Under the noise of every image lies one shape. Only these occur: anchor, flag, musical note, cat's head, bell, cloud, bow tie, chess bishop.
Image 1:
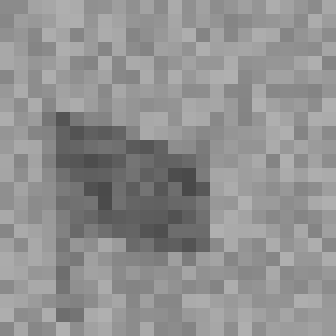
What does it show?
dark flag
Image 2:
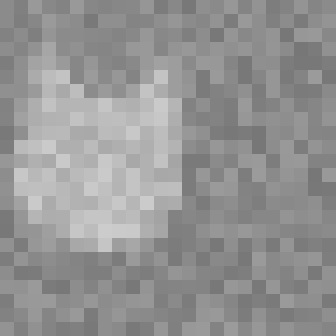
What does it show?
light cat's head
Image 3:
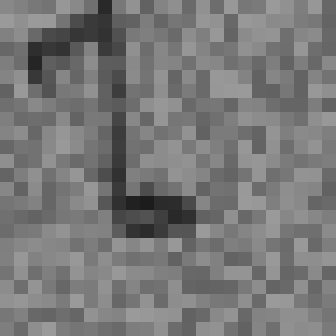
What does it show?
dark musical note
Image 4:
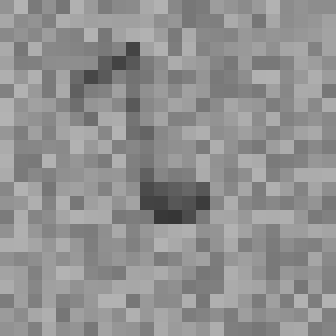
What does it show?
dark musical note
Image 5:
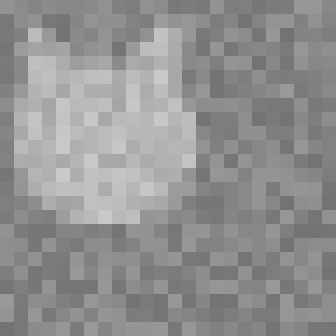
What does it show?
light cat's head
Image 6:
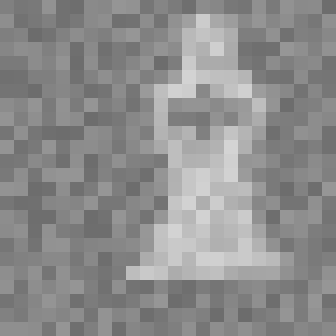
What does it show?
light chess bishop
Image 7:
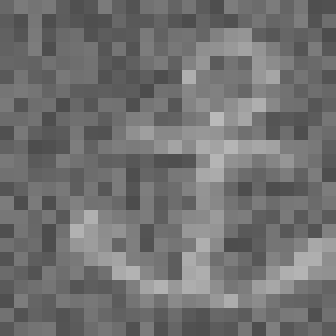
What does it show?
light anchor
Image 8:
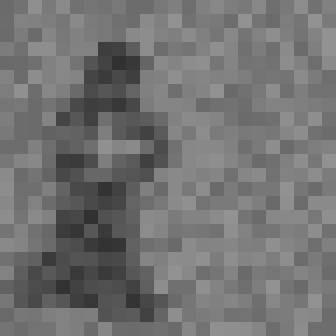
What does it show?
dark chess bishop
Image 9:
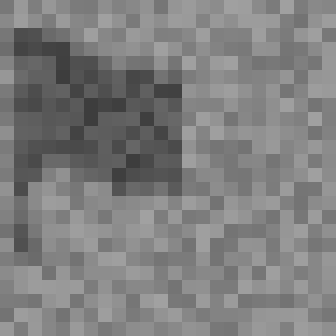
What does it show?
dark flag
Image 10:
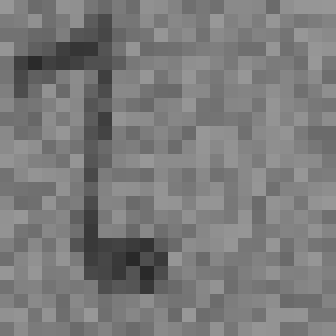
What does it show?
dark musical note
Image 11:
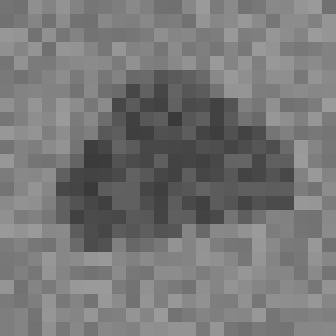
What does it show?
dark cloud
